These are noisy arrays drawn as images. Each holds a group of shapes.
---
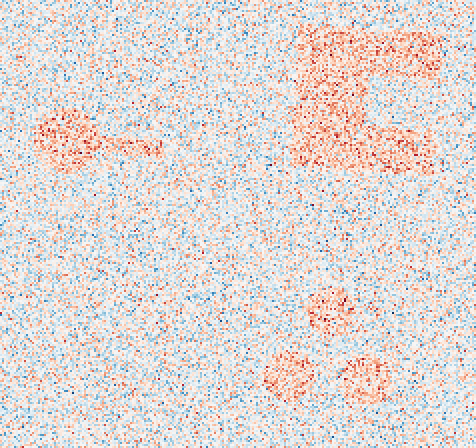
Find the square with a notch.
top right
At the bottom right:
three dots
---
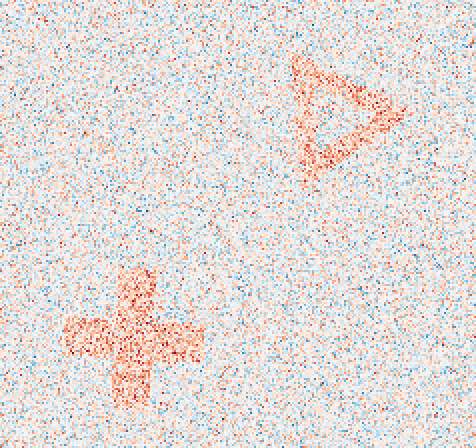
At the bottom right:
nothing
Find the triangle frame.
top right
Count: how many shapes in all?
2
